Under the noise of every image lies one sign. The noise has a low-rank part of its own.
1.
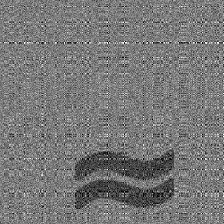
approximately sign
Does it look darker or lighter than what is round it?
darker
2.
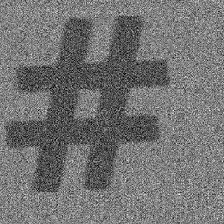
hash sign
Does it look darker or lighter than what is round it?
darker
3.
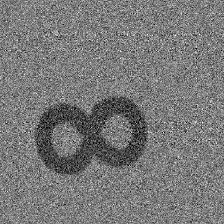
infinity sign
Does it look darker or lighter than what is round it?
darker
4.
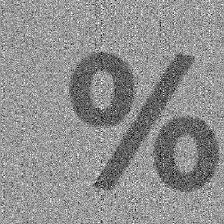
percent sign
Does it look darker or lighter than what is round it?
darker
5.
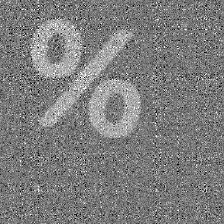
percent sign
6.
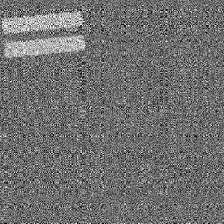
equals sign
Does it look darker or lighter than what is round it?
lighter
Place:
top left
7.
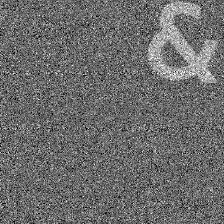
ampersand
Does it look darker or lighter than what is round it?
lighter
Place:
top right
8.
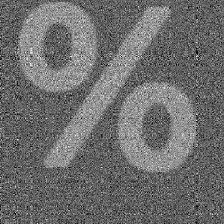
percent sign
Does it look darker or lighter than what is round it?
lighter
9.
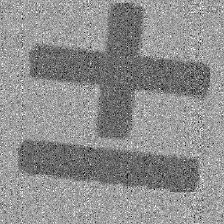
plus-minus sign
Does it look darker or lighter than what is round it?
darker
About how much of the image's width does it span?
nearly all
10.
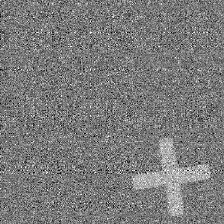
plus sign
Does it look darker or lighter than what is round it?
lighter
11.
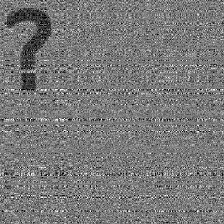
question mark
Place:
top left
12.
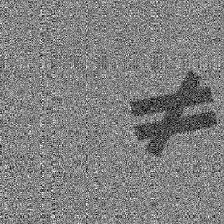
not-equal sign
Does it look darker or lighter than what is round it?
darker
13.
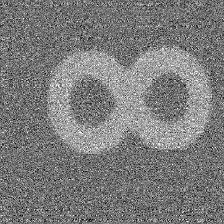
infinity sign
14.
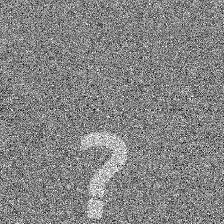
question mark
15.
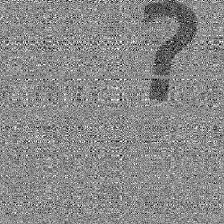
question mark
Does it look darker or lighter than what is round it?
darker
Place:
top right
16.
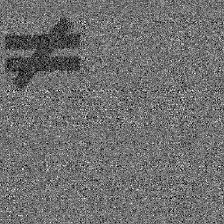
not-equal sign
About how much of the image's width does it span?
a third
